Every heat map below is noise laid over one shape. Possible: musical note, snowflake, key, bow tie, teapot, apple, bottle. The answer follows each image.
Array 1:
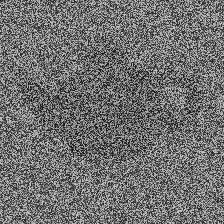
teapot
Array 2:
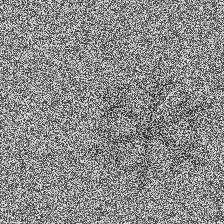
snowflake
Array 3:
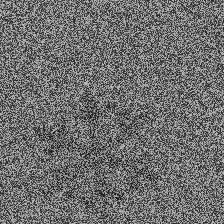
snowflake
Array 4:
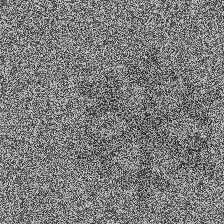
snowflake
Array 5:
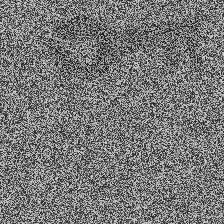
key
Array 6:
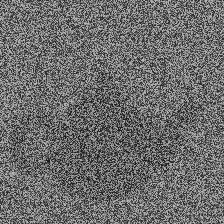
teapot
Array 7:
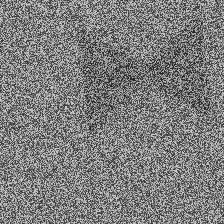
bow tie
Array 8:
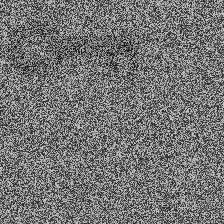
key
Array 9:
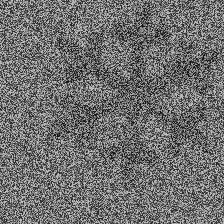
snowflake
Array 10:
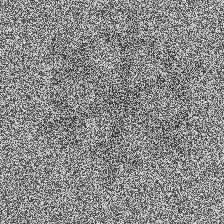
snowflake
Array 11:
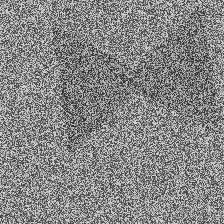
bow tie
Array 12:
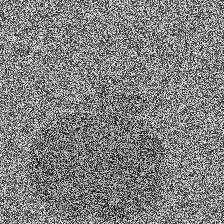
apple
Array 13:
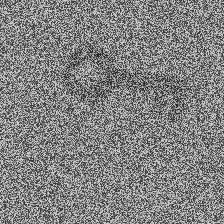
key
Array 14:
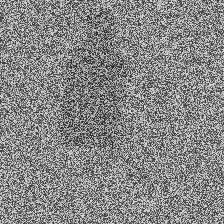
bottle
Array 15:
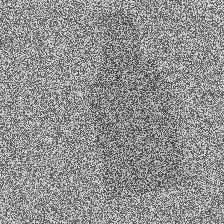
bottle
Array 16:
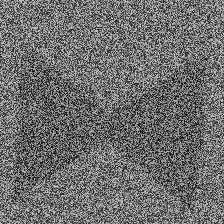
bow tie
